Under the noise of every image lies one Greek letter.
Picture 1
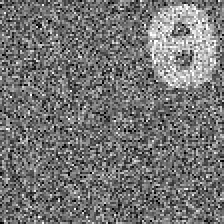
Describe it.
light theta, top right
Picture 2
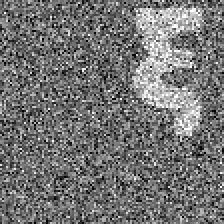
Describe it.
light xi
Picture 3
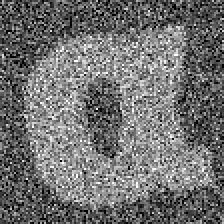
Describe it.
light alpha
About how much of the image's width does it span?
nearly all
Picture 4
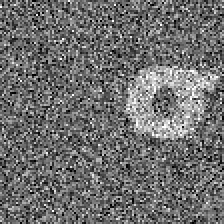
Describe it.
light sigma, middle right
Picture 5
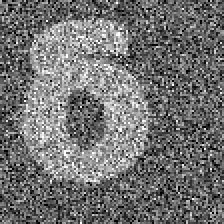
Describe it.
light delta
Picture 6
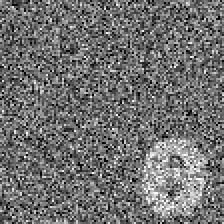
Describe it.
light theta, bottom right
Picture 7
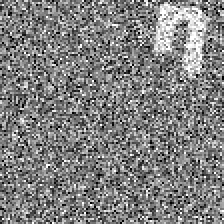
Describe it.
light eta, top right
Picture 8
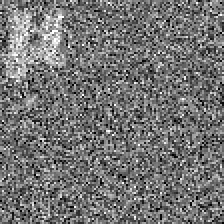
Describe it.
light mu, top left
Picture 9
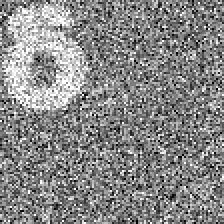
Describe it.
light delta
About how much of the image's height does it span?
half
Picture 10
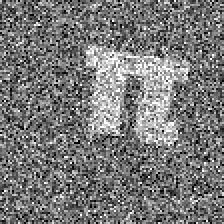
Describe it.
light pi
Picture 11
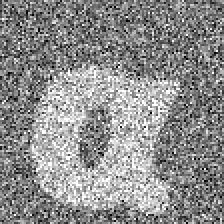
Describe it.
light alpha
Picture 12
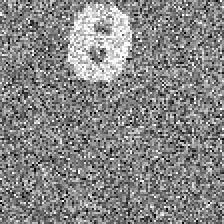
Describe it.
light theta, top middle
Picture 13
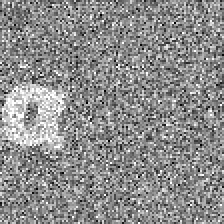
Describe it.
light alpha, middle left
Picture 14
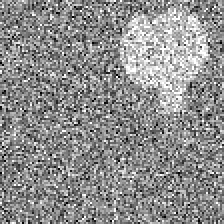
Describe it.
light phi
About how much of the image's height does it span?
half
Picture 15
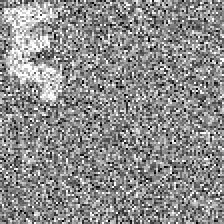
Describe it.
light xi, top left
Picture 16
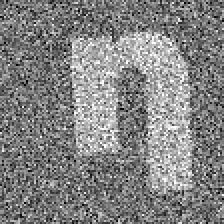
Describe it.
light eta
